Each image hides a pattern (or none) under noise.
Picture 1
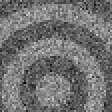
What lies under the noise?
rings round one point
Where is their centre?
bottom middle
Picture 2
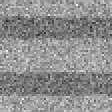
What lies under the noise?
horizontal stripes
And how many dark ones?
2
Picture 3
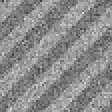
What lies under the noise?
diagonal stripes
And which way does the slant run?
bottom left to top right
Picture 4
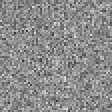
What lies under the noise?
only noise
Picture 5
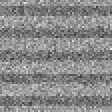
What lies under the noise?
horizontal stripes
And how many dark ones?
5
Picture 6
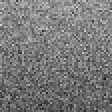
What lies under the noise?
a smooth slope
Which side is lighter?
top
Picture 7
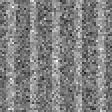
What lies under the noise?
vertical stripes
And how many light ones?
5
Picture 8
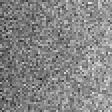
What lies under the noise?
a smooth slope
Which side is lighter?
right
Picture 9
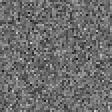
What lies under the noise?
only noise
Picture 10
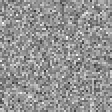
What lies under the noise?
only noise
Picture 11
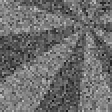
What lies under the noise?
spokes from one point
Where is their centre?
top right
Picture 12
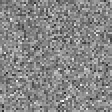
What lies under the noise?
only noise
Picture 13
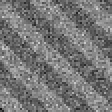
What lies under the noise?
diagonal stripes
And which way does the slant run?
top left to bottom right
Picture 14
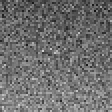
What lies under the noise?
a smooth slope
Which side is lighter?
bottom
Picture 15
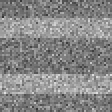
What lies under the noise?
horizontal stripes
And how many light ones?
2
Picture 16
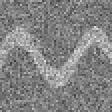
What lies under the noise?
a wavy band
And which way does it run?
left to right
